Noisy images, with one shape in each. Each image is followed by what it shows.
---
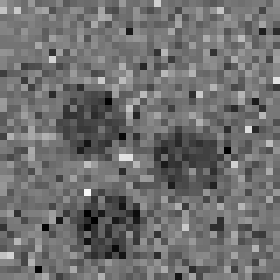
three dots
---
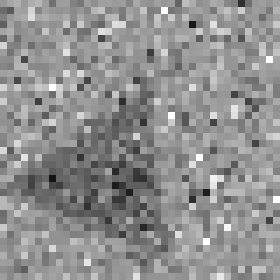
triangle
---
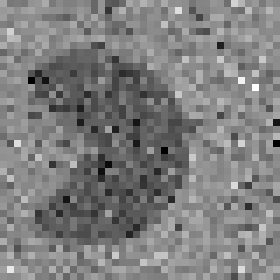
disc with a wedge cut out
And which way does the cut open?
left
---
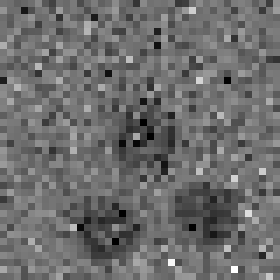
three dots
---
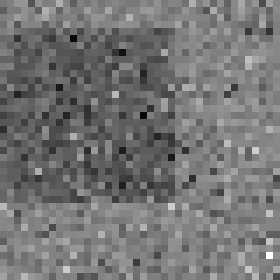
square
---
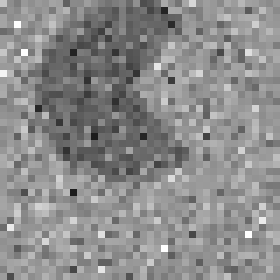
disc with a wedge cut out
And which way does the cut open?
right
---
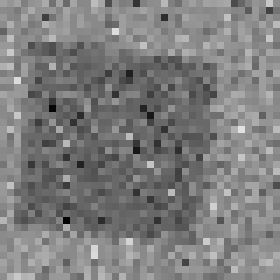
square
